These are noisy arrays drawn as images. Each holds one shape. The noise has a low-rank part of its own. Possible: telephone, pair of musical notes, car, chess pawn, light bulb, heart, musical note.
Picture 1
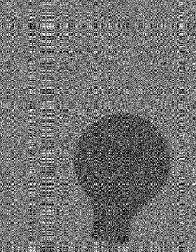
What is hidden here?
dark light bulb
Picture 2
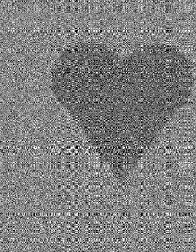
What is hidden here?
dark heart
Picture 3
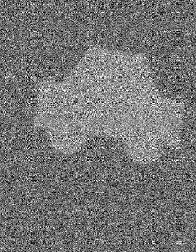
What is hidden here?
light car
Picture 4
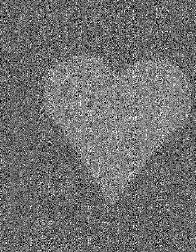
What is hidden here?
light heart
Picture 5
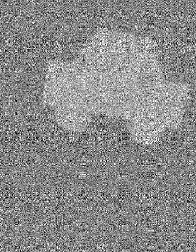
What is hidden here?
light car
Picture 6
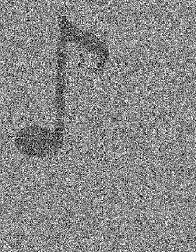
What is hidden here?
dark musical note
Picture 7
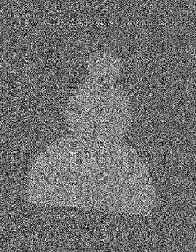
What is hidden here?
light chess pawn
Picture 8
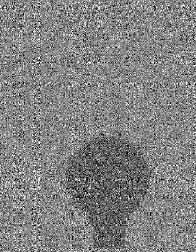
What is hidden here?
dark light bulb, bottom middle
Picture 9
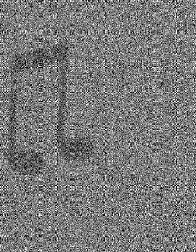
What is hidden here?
dark pair of musical notes
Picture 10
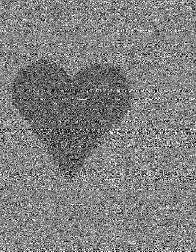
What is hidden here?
dark heart
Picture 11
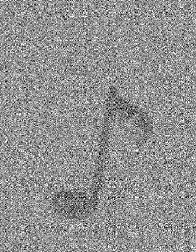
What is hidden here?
dark musical note
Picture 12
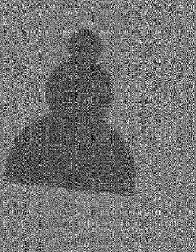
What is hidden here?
dark chess pawn
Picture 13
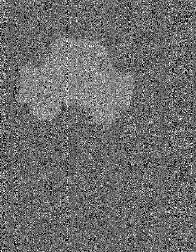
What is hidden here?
light car
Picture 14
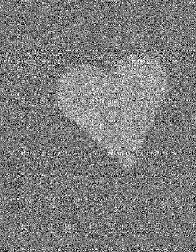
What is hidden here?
light heart
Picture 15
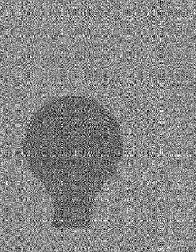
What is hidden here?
dark light bulb
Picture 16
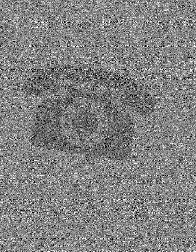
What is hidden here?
dark telephone
